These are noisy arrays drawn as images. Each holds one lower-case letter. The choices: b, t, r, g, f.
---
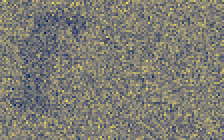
f
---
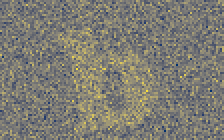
b
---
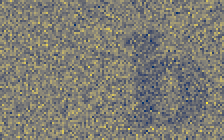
b
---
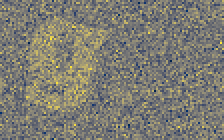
g
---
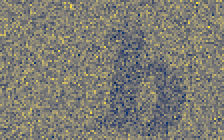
b
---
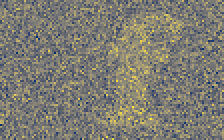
f
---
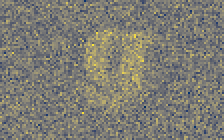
g
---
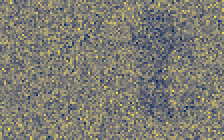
t
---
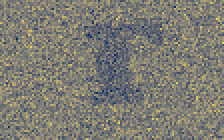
r
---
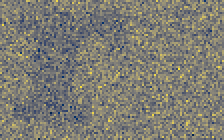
r
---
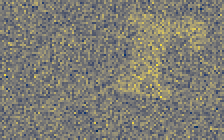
r
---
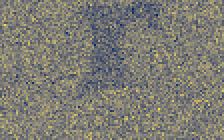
r
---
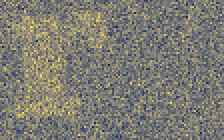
r
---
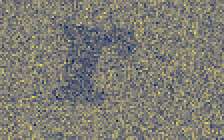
r
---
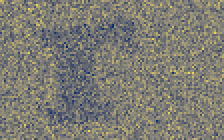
r
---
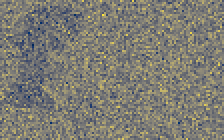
f
